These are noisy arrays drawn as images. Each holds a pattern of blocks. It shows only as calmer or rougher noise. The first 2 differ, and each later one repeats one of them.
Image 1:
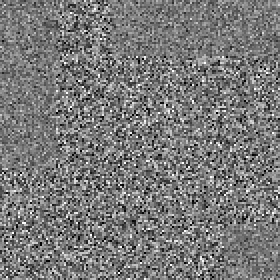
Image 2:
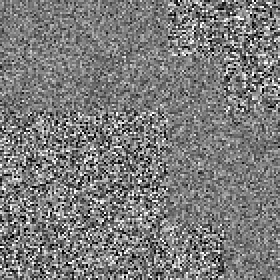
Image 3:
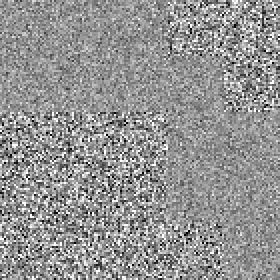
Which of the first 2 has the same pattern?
2
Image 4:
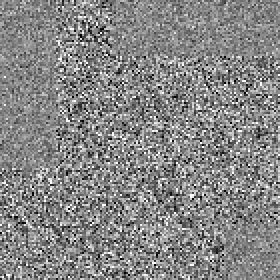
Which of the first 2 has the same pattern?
1
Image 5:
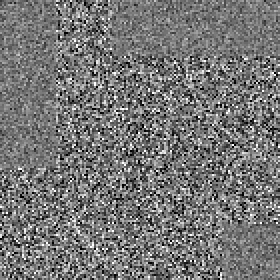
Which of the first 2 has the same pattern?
1
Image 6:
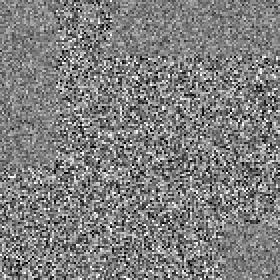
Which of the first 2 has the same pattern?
1
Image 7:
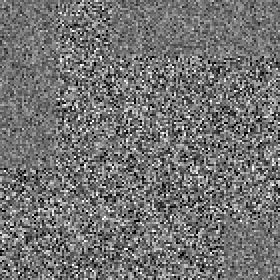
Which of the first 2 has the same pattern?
1
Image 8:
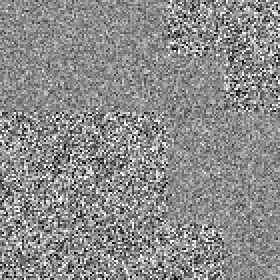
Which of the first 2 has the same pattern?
2
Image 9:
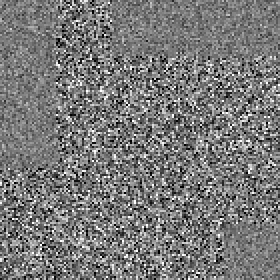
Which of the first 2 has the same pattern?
1
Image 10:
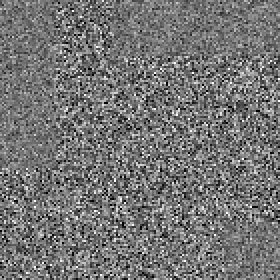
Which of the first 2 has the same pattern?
1
